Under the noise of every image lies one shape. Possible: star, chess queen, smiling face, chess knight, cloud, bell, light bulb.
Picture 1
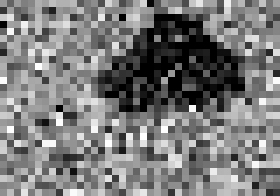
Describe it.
dark cloud
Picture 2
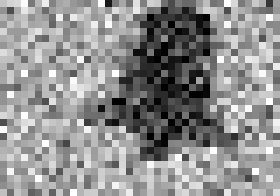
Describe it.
dark bell
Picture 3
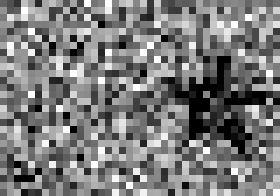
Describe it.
dark star
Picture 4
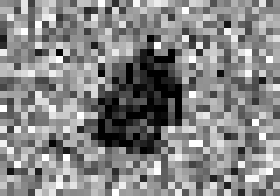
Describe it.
dark chess knight
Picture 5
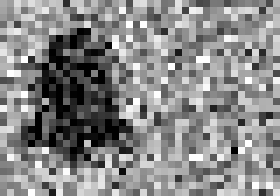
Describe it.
dark bell
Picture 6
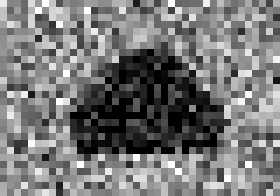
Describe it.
dark cloud
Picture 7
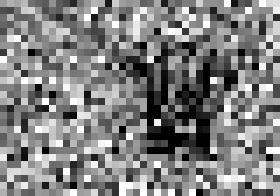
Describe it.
dark chess queen
